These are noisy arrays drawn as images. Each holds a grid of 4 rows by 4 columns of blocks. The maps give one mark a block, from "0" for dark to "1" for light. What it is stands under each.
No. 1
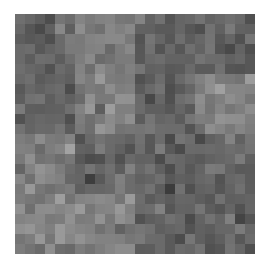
0 1 0 0
0 1 0 1
1 0 0 0
1 1 0 0
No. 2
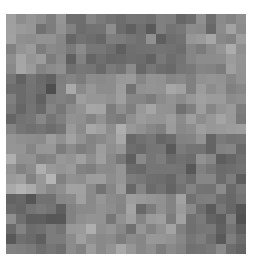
1 0 0 1
0 1 1 1
1 1 0 0
0 1 1 0
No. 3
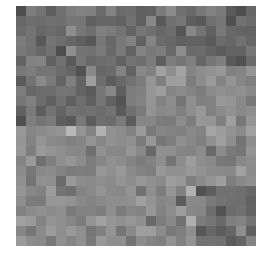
0 0 0 0
0 0 1 1
1 1 1 1
1 1 1 0
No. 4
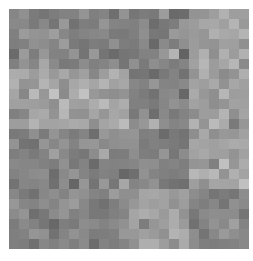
0 0 0 1
1 1 0 1
0 0 0 1
0 0 1 0
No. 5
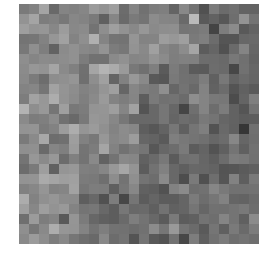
1 1 1 0
1 1 0 0
1 1 0 0
1 0 0 0
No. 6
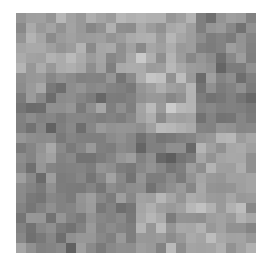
1 1 1 0
0 0 1 0
0 0 0 1
0 0 1 1
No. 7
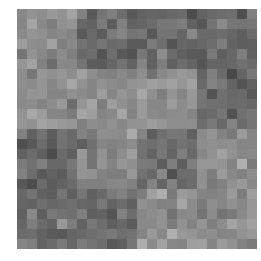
1 0 0 0
1 1 1 0
0 1 0 1
0 0 1 1
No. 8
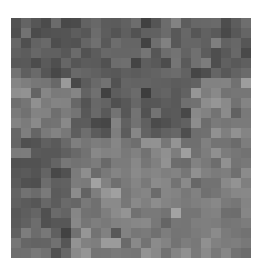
0 0 0 0
1 0 0 1
0 1 1 1
0 1 1 1
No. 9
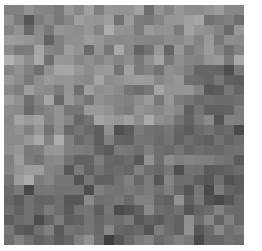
1 1 1 1
1 1 1 0
1 0 0 0
0 0 0 0
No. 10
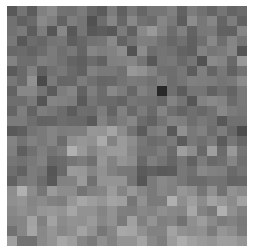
0 0 0 0
0 0 0 0
0 1 0 0
1 1 1 1
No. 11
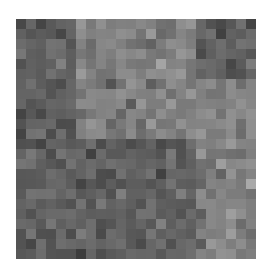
0 1 1 0
0 1 1 1
0 0 0 1
0 0 0 1
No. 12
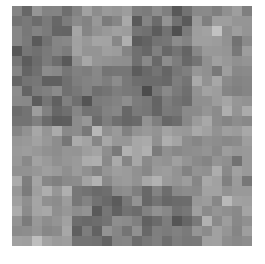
0 1 0 1
0 0 0 1
1 1 1 1
1 0 0 1
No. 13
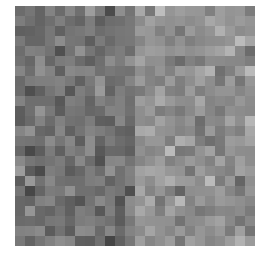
0 0 1 1
0 0 1 1
0 0 1 1
0 0 1 1
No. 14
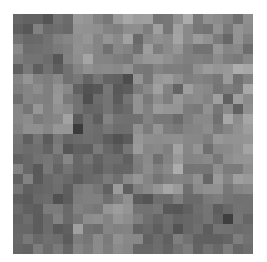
0 1 1 1
1 0 1 1
0 0 1 1
0 1 0 0
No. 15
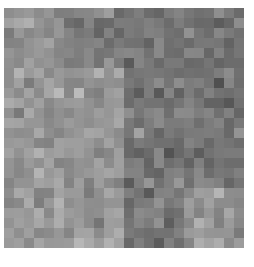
1 0 0 0
1 1 0 0
1 1 0 0
1 1 0 1
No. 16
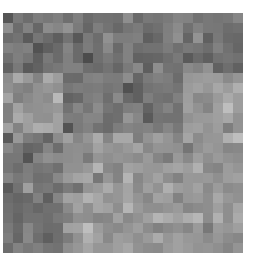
0 0 0 0
1 0 0 1
0 1 1 1
0 1 1 1
